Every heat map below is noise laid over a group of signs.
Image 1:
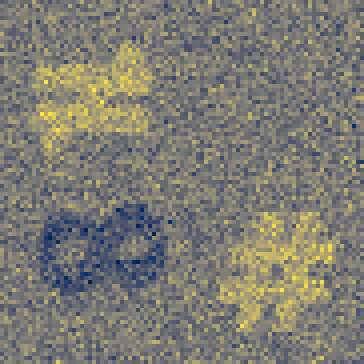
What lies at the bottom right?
hash sign
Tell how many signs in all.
3
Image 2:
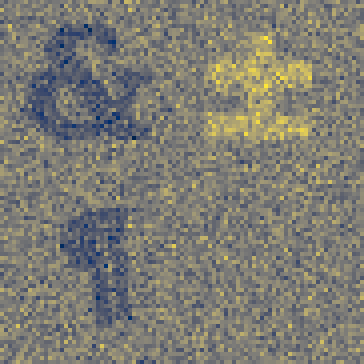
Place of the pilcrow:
bottom left
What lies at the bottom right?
nothing
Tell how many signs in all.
3
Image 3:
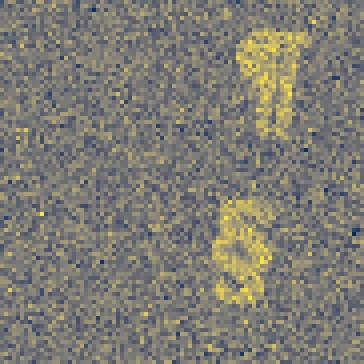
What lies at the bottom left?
nothing
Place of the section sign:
bottom right
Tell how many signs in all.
2
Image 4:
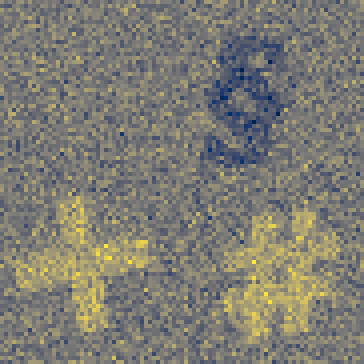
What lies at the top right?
section sign
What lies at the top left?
nothing
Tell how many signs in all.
3
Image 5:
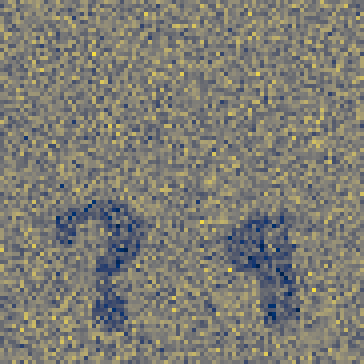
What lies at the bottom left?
question mark
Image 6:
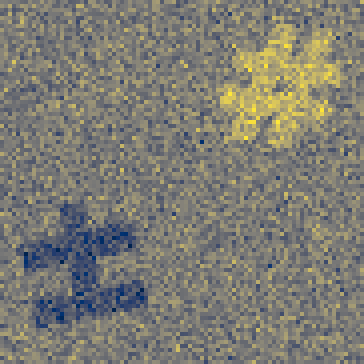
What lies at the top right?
hash sign
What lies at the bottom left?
plus-minus sign
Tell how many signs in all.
2
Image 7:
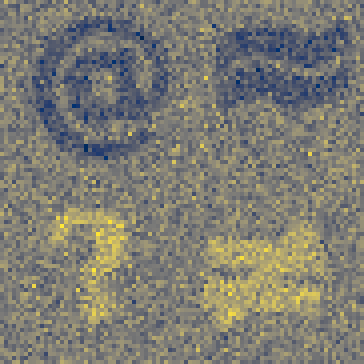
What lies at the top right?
approximately sign
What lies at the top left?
at sign
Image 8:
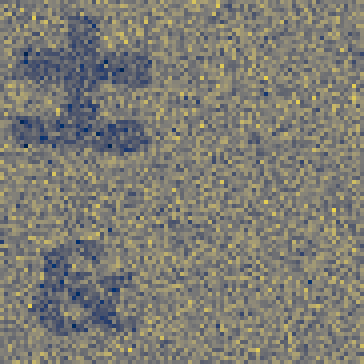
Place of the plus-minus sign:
top left
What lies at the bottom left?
ampersand
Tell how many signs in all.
2
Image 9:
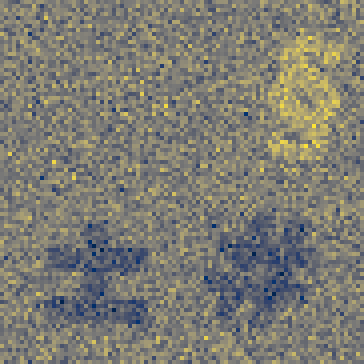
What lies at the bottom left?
plus-minus sign
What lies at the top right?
section sign
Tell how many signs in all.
3
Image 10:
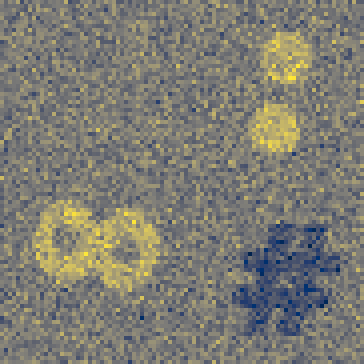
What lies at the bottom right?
hash sign
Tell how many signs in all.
3
